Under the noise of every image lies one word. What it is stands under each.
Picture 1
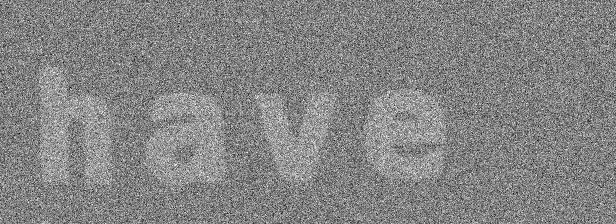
have
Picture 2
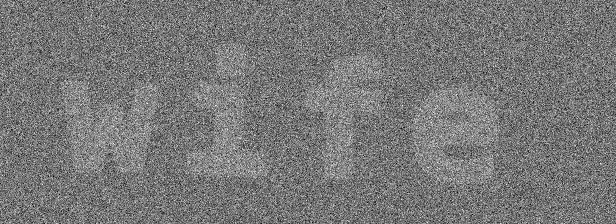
wife
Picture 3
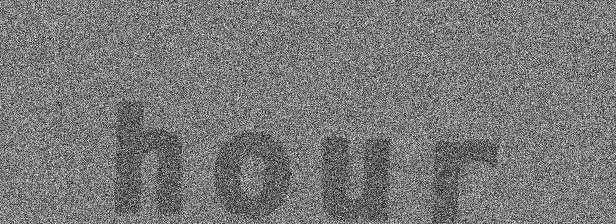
hour
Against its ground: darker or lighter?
darker
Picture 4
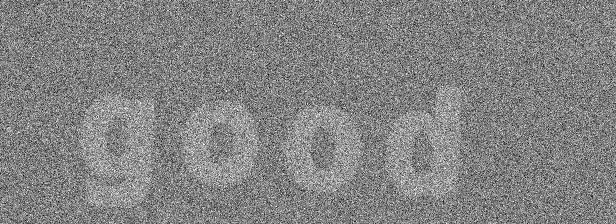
good
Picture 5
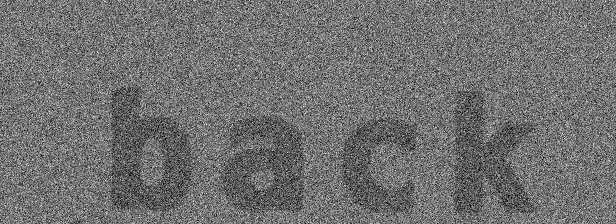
back
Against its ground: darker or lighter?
darker
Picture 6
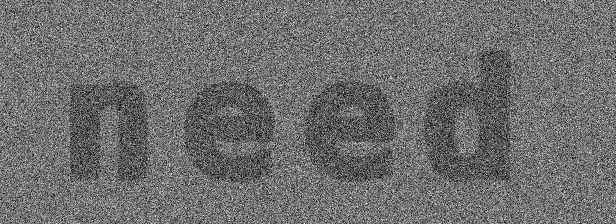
need
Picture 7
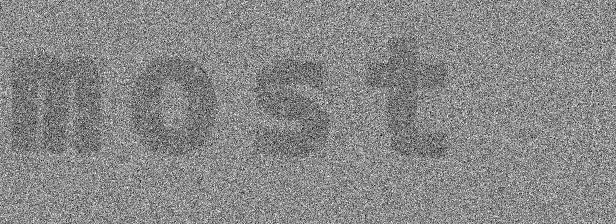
most
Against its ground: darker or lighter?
darker
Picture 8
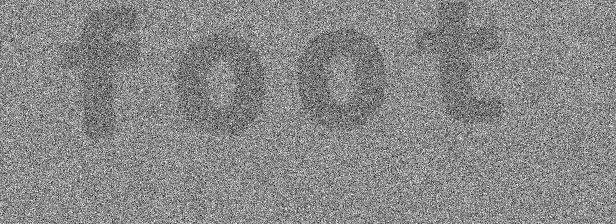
foot
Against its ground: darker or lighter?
darker
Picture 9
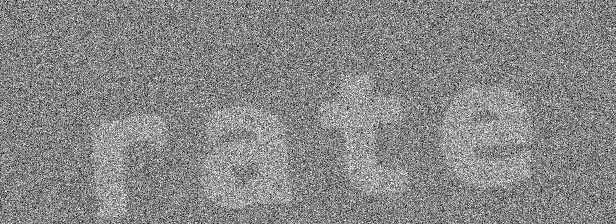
rate
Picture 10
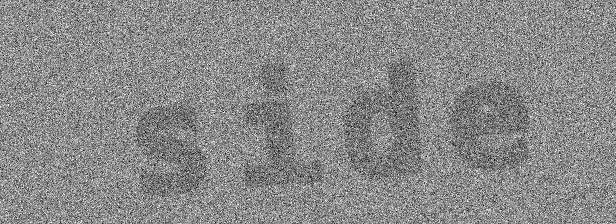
side
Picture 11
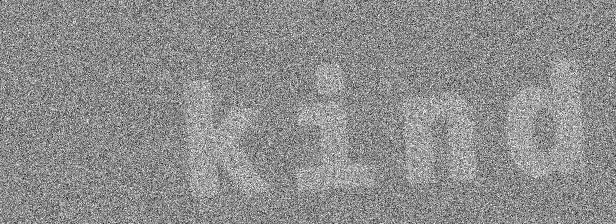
kind
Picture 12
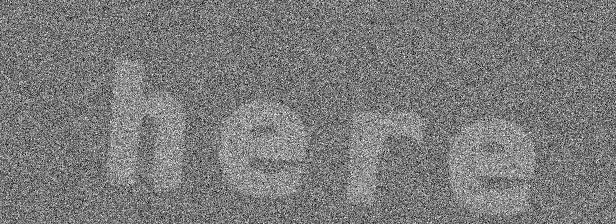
here
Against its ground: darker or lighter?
lighter
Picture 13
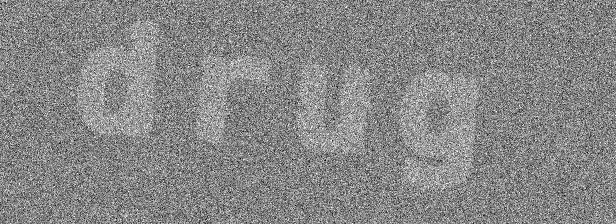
drug
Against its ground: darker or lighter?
lighter
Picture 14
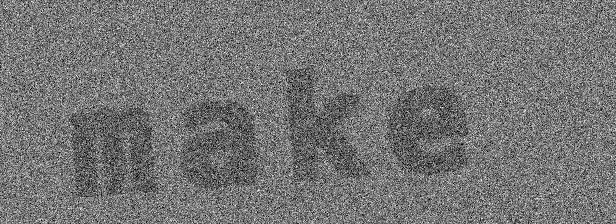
make
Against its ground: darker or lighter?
darker
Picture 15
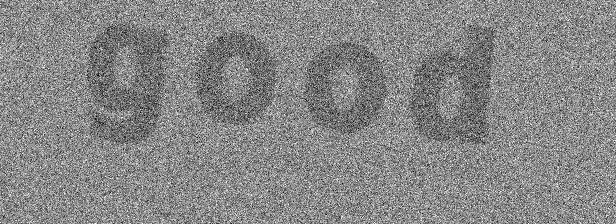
good
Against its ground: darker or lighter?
darker
